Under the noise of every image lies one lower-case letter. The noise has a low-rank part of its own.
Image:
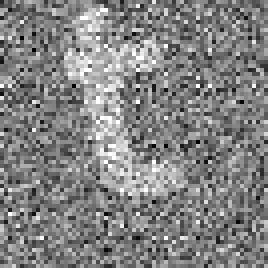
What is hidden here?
light t
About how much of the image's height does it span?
two thirds
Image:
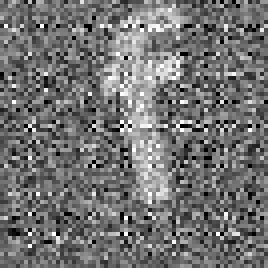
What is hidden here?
light f
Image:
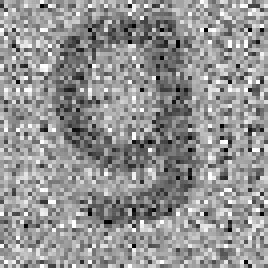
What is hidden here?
dark g
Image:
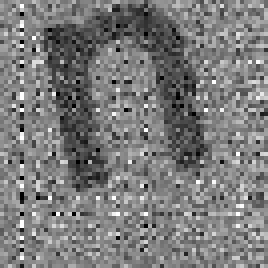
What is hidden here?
dark n
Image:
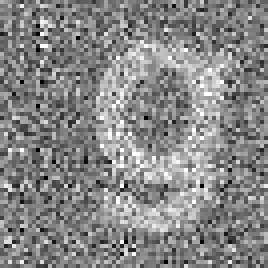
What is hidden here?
light g
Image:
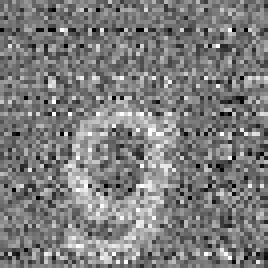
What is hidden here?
light g
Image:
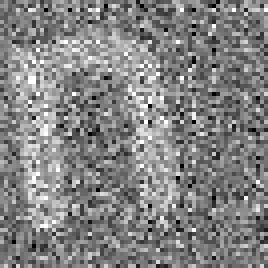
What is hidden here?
light n
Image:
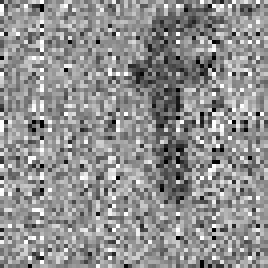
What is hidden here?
dark f
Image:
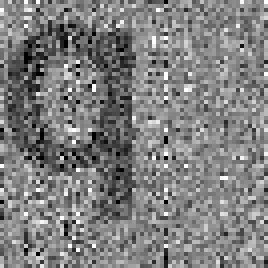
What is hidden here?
dark q
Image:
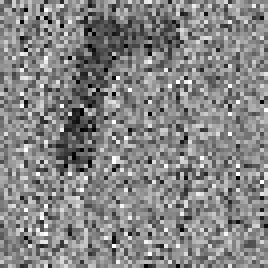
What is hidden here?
dark r
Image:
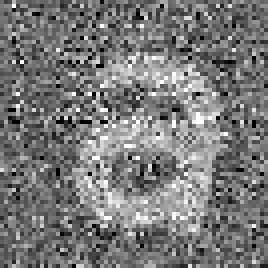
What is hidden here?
light a
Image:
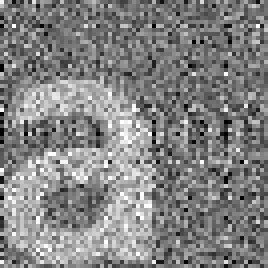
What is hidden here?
light a
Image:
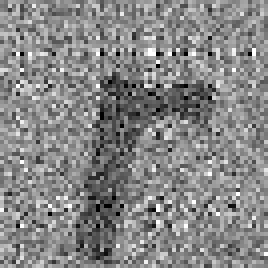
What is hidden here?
dark r
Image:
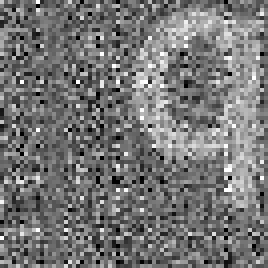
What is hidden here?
light q
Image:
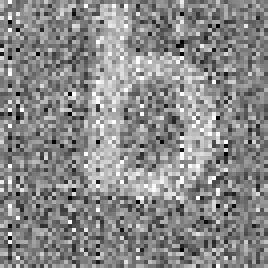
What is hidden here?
light b
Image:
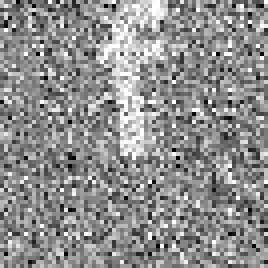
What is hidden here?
light f
